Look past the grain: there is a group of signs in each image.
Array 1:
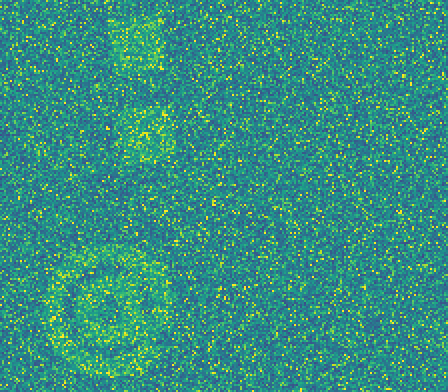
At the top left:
colon
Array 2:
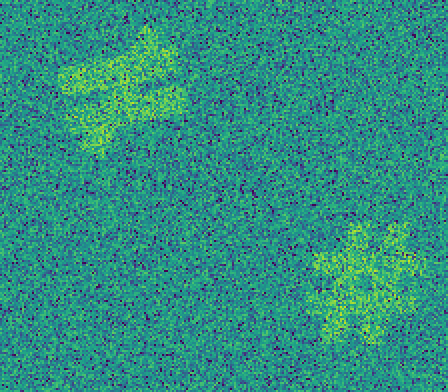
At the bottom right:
hash sign
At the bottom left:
nothing
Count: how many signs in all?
2
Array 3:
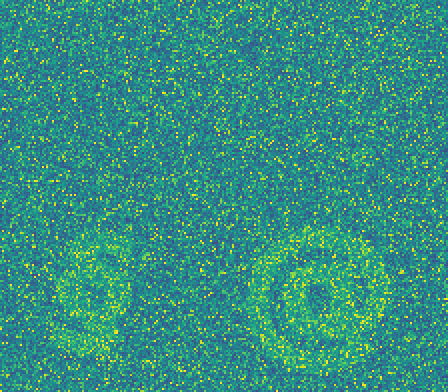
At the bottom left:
section sign
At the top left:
nothing
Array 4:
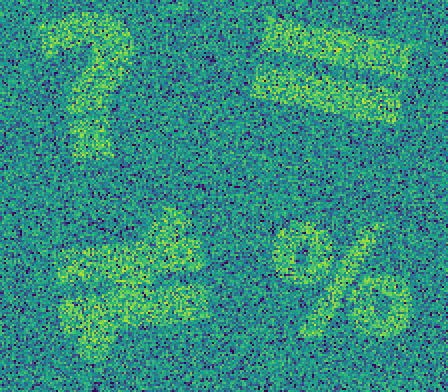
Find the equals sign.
top right
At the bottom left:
not-equal sign
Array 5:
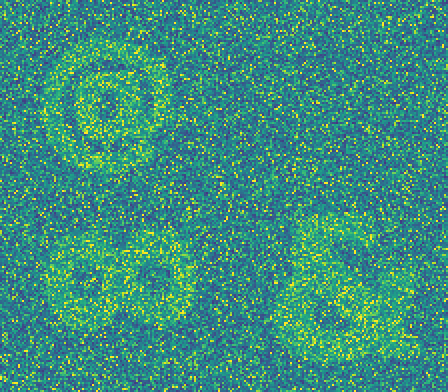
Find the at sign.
top left
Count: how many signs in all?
3
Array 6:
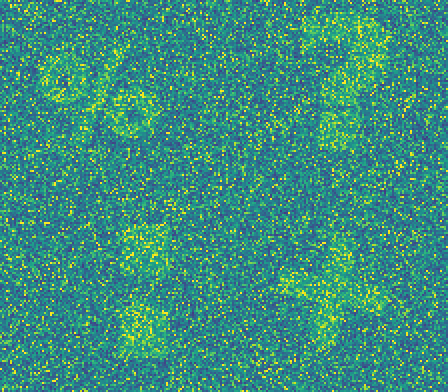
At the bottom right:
plus sign
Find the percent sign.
top left
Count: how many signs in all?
4
